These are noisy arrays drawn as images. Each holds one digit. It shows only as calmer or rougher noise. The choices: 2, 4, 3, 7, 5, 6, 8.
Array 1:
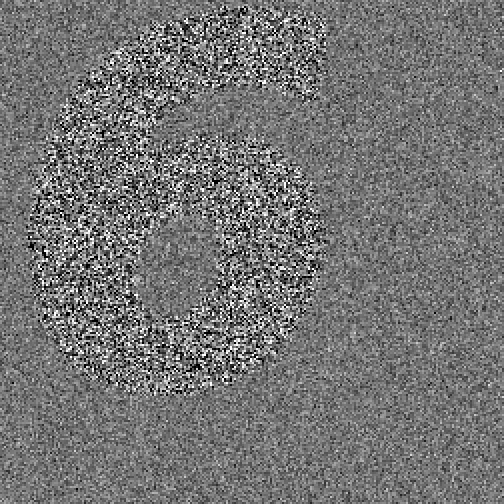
rough 6
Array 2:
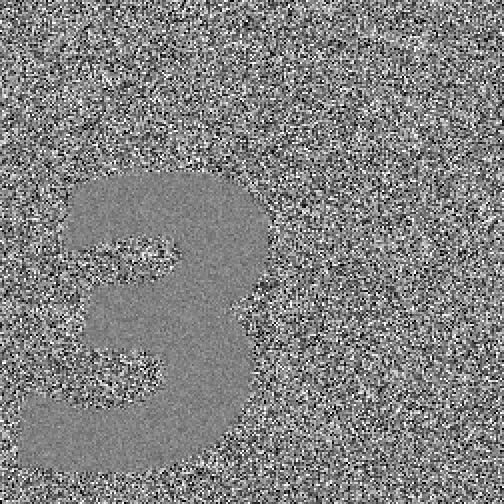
calm 3
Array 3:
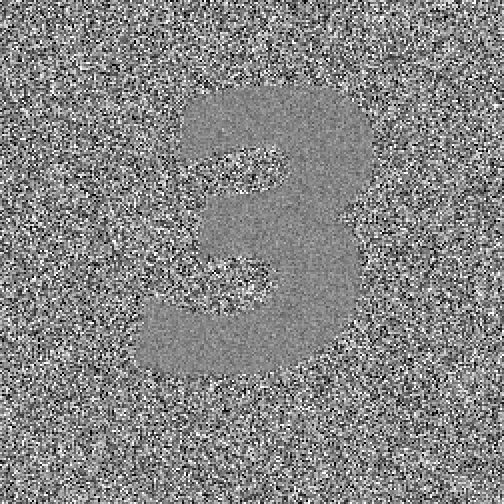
calm 3
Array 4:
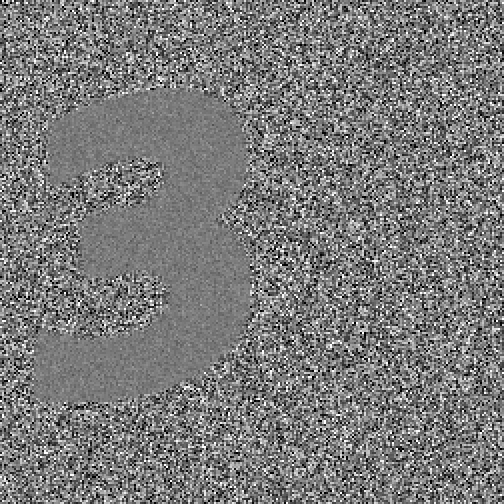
calm 3
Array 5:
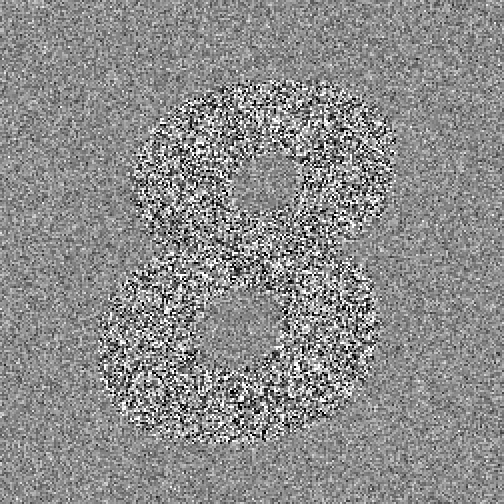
rough 8
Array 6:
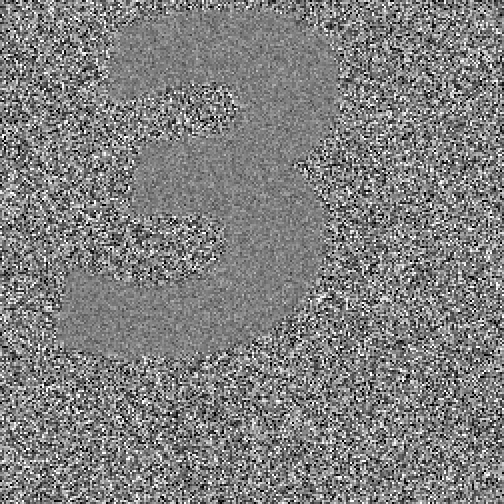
calm 3
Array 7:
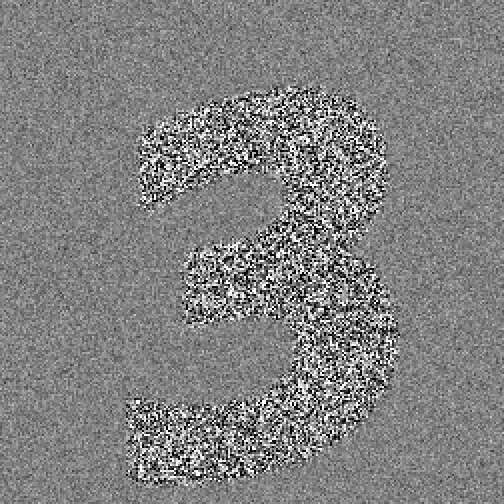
rough 3
